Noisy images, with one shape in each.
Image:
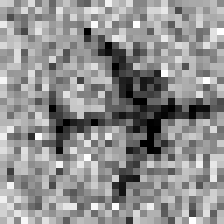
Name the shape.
airplane
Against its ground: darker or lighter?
darker
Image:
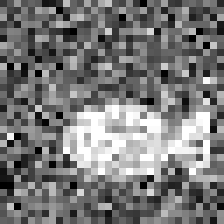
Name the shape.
fish
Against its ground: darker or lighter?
lighter
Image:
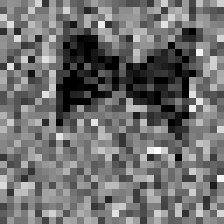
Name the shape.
bow tie
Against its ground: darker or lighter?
darker
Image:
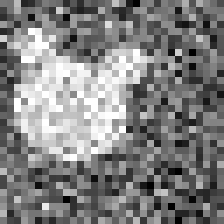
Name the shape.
bear's head
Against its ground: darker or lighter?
lighter
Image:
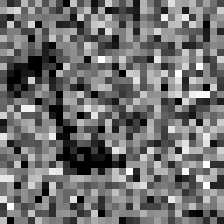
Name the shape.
musical note
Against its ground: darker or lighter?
darker
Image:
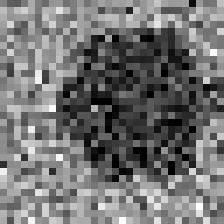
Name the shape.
flower
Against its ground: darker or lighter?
darker
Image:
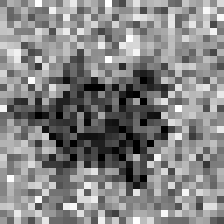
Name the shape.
turtle
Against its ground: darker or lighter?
darker
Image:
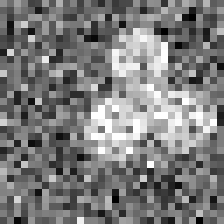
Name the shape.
club
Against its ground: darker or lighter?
lighter
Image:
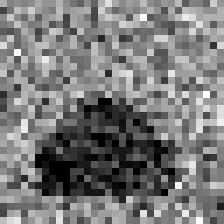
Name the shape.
cloud
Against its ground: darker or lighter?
darker
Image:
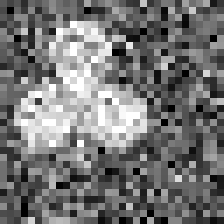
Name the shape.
club
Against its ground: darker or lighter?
lighter
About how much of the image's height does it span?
two thirds
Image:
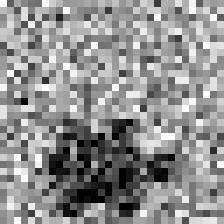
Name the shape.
turtle
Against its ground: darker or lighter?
darker
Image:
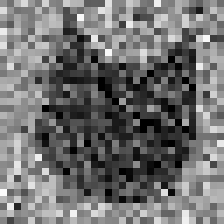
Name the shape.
cat's head
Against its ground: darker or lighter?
darker
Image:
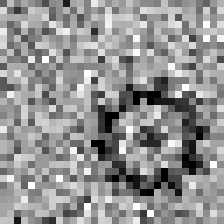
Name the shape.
gear
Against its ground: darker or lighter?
darker
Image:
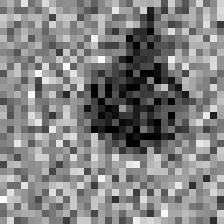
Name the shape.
pear
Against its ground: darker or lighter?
darker
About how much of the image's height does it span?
two thirds
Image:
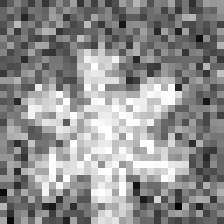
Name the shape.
asterisk
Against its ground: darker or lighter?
lighter
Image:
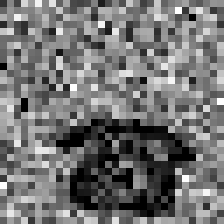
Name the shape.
telephone
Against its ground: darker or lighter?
darker
